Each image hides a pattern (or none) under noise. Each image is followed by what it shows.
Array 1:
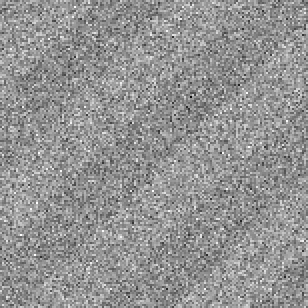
diagonal stripes
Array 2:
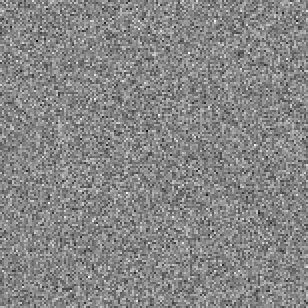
only noise
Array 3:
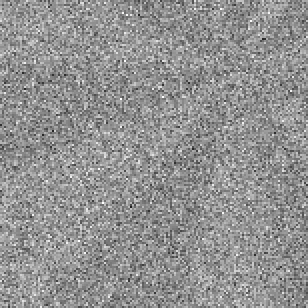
spokes from one point
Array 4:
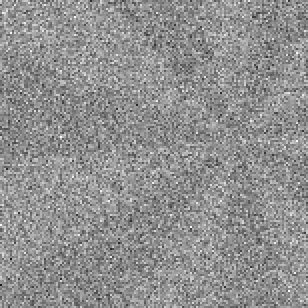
spokes from one point
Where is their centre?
middle right
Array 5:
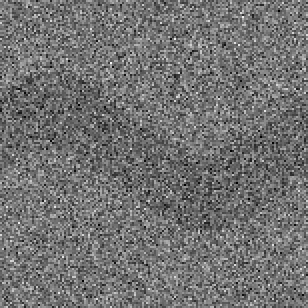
a wavy band
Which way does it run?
left to right
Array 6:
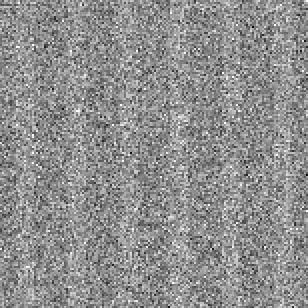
vertical stripes
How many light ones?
6
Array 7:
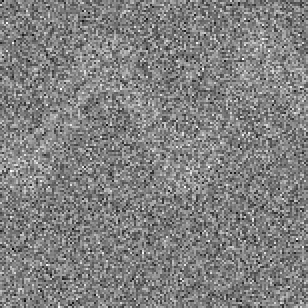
a wavy band
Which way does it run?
left to right
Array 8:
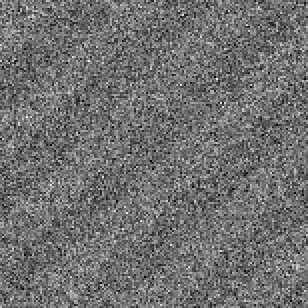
diagonal stripes
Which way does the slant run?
bottom left to top right
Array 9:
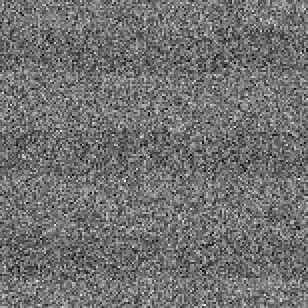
horizontal stripes
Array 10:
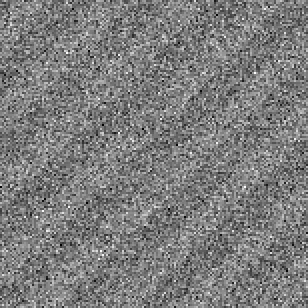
diagonal stripes
